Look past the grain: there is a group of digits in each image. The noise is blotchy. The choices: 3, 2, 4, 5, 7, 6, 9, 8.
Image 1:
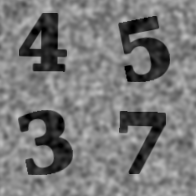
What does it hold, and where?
top left: 4; top right: 5; bottom left: 3; bottom right: 7
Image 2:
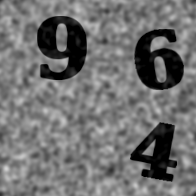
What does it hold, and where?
top left: 9; top right: 6; bottom right: 4
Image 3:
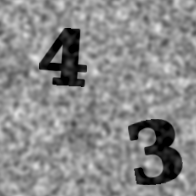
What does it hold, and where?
top left: 4; bottom right: 3
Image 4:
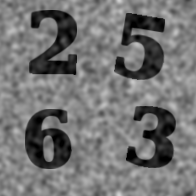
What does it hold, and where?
top left: 2; top right: 5; bottom left: 6; bottom right: 3
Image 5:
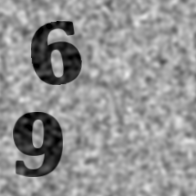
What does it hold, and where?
top left: 6; bottom left: 9
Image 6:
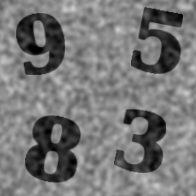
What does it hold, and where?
top left: 9; top right: 5; bottom left: 8; bottom right: 3
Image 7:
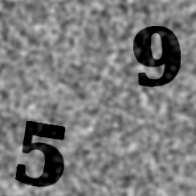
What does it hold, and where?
top right: 9; bottom left: 5
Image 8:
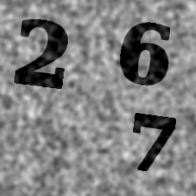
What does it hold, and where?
top left: 2; top right: 6; bottom right: 7
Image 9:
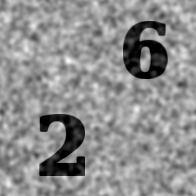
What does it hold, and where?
top right: 6; bottom left: 2
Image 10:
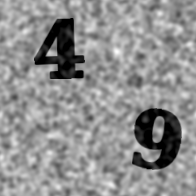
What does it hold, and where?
top left: 4; bottom right: 9
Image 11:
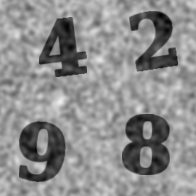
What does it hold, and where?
top left: 4; top right: 2; bottom left: 9; bottom right: 8
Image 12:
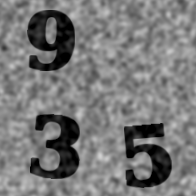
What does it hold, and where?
top left: 9; bottom left: 3; bottom right: 5
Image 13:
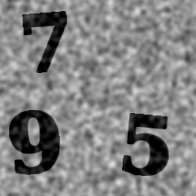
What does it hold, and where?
top left: 7; bottom left: 9; bottom right: 5
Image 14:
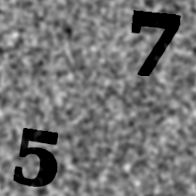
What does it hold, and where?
top right: 7; bottom left: 5
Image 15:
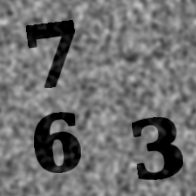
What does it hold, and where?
top left: 7; bottom left: 6; bottom right: 3
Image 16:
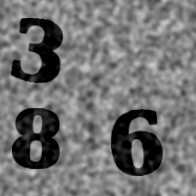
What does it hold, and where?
top left: 3; bottom left: 8; bottom right: 6
